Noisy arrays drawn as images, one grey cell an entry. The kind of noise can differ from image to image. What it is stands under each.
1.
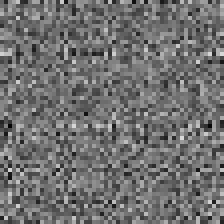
low rank plus noise
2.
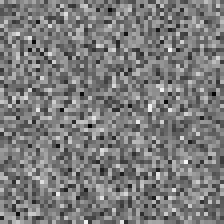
independent entries
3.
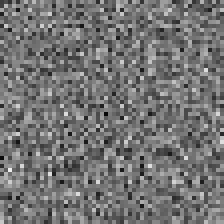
low rank plus noise
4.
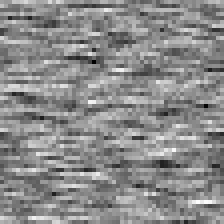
streaked along the rows
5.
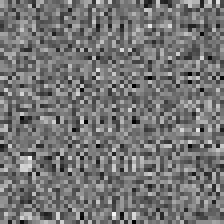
low rank plus noise
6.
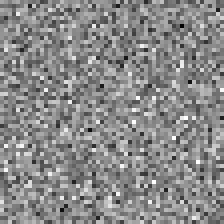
independent entries
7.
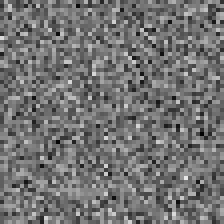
independent entries
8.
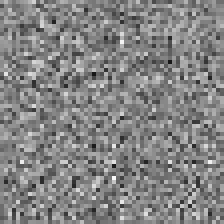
low rank plus noise
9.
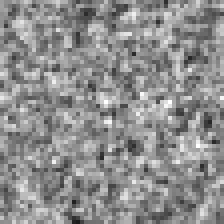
blotchy
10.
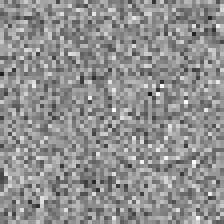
independent entries
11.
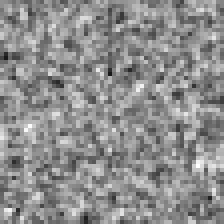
blotchy
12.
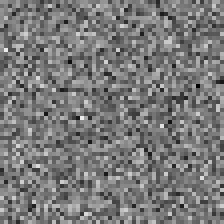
independent entries
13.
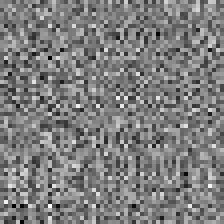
low rank plus noise
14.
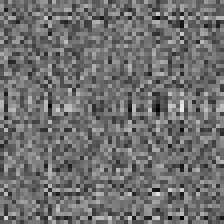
low rank plus noise
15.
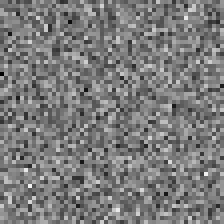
independent entries
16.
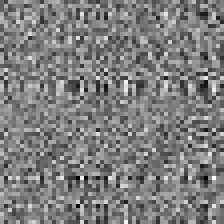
low rank plus noise
